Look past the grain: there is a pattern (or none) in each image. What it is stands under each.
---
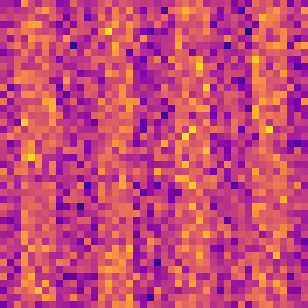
vertical stripes
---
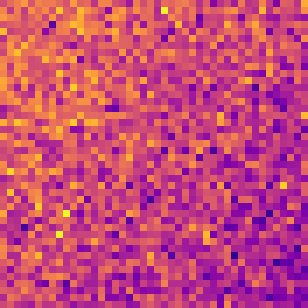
a smooth slope
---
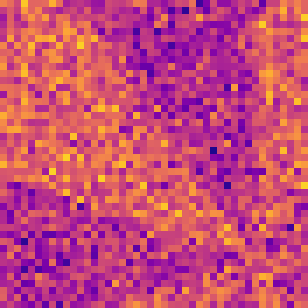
spokes from one point
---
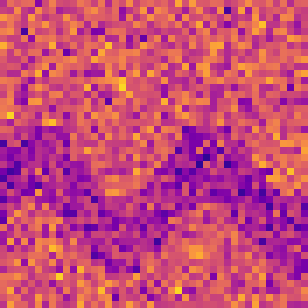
a wavy band
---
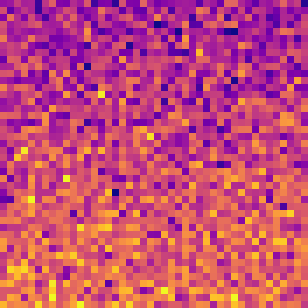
a smooth slope
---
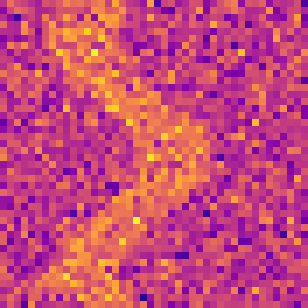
a wavy band
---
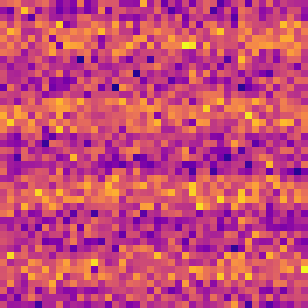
horizontal stripes
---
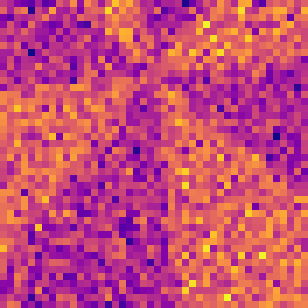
spokes from one point
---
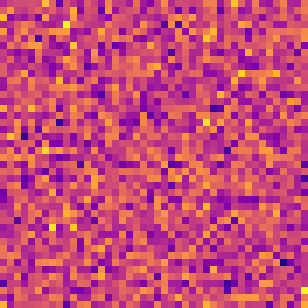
only noise
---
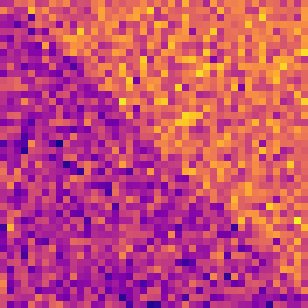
a sharp edge
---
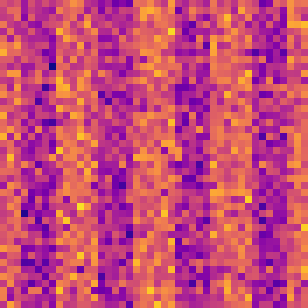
vertical stripes
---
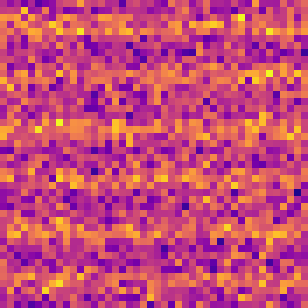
horizontal stripes
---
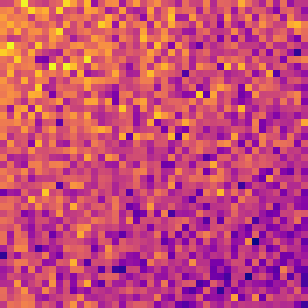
a smooth slope
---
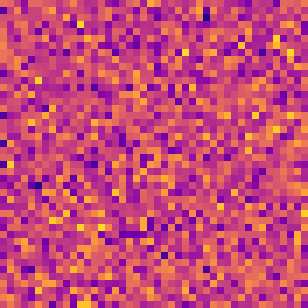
only noise
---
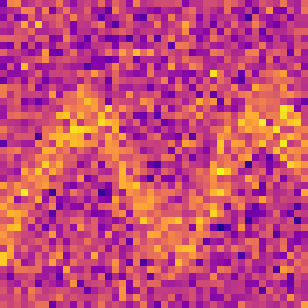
a wavy band
